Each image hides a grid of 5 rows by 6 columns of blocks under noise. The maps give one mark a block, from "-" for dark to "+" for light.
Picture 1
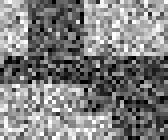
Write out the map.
+--+++
+--+++
------
+++---
++++--
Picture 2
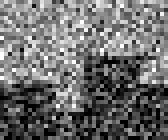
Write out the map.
++++++
++++++
+++--+
--+---
------
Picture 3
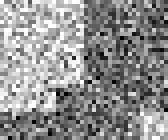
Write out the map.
+++---
+++---
+++---
++----
-----+
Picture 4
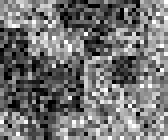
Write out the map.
++---+
-++-++
---+-+
---+++
+-++++
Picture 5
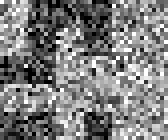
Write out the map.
+---++
+-+-++
--++++
++++++
--+-++
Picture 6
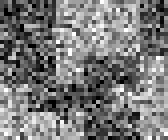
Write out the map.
--+++-
--+++-
--+--+
+---++
+++--+
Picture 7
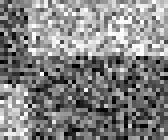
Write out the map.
-+++++
-+++++
------
+-----
+-----
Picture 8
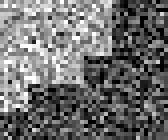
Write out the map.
++++--
++++--
+++---
+-----
------
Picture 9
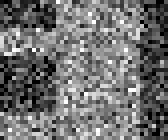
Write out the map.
--+++-
+++++-
--+++-
--+++-
+++++-
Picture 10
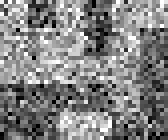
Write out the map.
+-+-++
+++-+-
+++++-
----+-
--++--
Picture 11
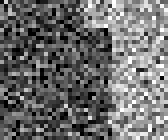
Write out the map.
---+++
----++
----++
----++
----++
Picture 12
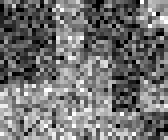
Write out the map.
--+--+
--+---
--++--
++++-+
+++++-
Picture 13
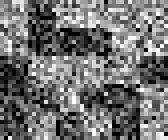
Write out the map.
+-++++
+---++
-++++-
--+--+
-+-+-+
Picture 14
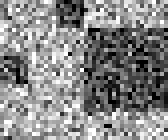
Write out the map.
++-+++
+++---
-++---
+++---
++++++
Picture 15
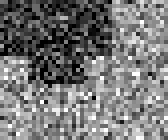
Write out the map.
----++
----++
+--+++
++++++
++++++
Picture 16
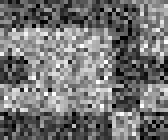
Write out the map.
-----+
++++-+
-+++--
++++-+
----+-
